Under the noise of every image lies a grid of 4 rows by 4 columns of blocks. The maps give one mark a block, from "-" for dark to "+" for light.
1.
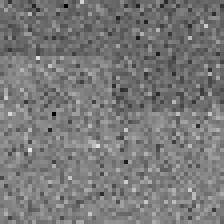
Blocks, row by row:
----
++--
++++
++++
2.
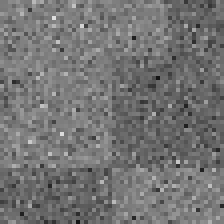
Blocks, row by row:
+++-
++--
++--
--++
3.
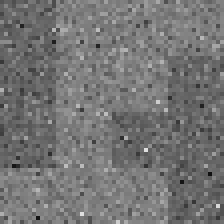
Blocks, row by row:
-+++
-++-
-+--
+++-
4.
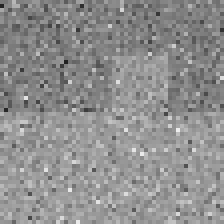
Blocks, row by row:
----
--+-
++++
++++
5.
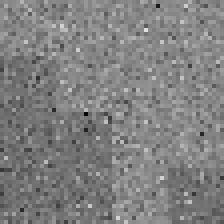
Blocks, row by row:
++++
-+++
--++
--+-
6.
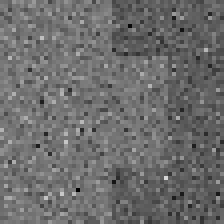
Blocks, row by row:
++--
+++-
+++-
++--
